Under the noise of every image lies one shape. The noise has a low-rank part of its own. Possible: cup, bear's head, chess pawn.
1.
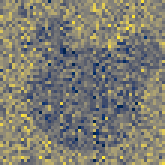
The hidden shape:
bear's head
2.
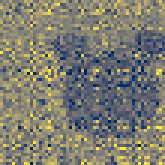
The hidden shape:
bear's head
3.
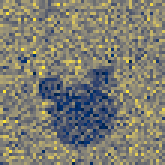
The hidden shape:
bear's head
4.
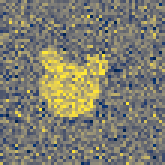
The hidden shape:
bear's head
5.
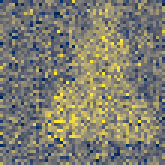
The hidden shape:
chess pawn
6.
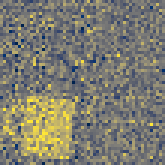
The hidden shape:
cup
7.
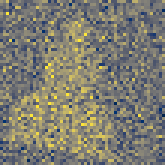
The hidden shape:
chess pawn
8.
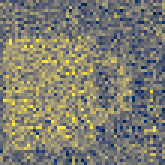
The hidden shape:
cup
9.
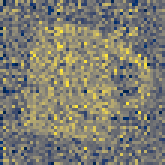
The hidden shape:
cup
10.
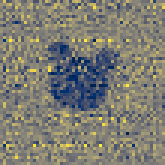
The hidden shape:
bear's head
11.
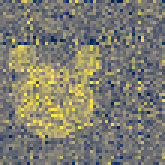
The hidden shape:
bear's head
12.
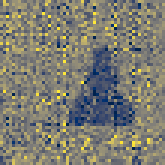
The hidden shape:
chess pawn
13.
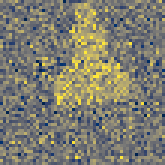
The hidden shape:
chess pawn
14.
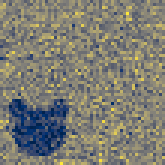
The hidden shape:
bear's head
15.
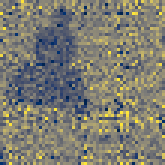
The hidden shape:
chess pawn
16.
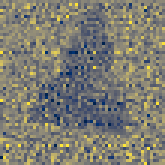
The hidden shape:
chess pawn
